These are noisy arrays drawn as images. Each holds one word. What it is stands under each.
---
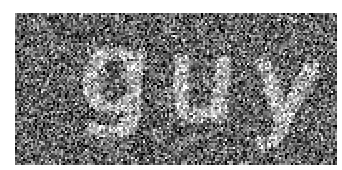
guy
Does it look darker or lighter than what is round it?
lighter
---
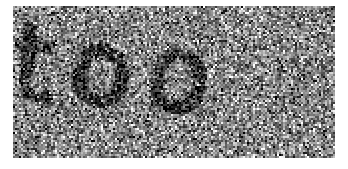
too
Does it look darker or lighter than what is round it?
darker
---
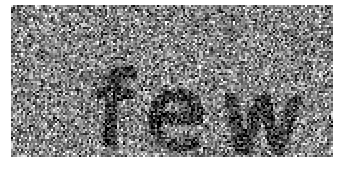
few
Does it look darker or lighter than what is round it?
darker
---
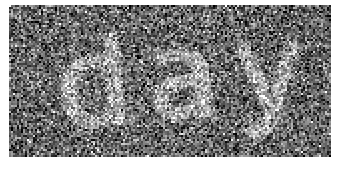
day
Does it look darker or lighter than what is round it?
lighter
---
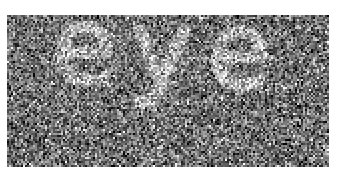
eye
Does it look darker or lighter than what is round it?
lighter
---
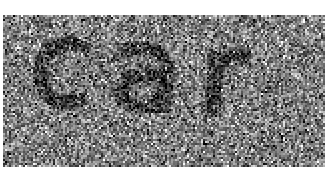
car
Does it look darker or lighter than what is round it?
darker
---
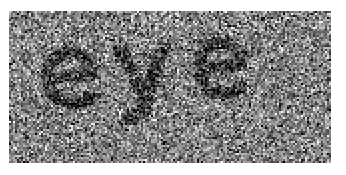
eye
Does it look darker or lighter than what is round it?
darker
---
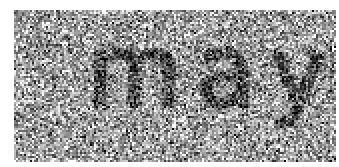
may
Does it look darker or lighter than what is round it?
darker
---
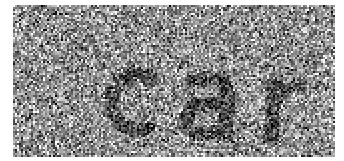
car
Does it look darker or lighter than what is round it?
darker
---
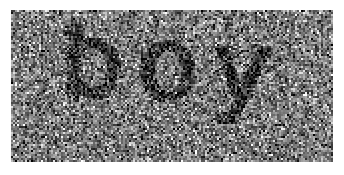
boy
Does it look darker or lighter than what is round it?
darker
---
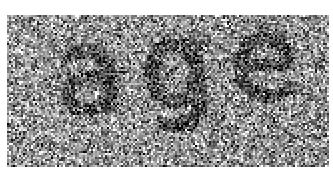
age
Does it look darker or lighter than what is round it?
darker
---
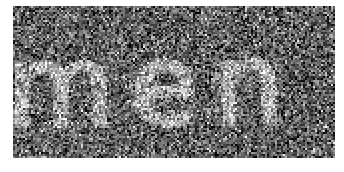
men
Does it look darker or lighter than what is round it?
lighter
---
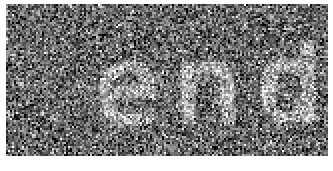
end
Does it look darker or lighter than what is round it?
lighter
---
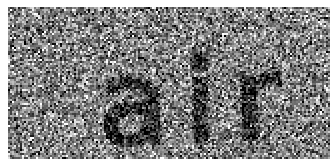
air
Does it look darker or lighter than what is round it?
darker
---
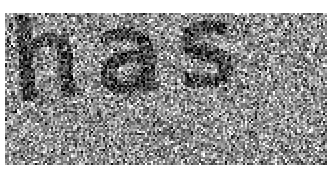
has
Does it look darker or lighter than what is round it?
darker
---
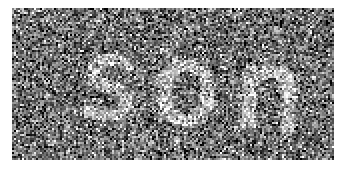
son
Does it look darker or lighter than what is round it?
lighter
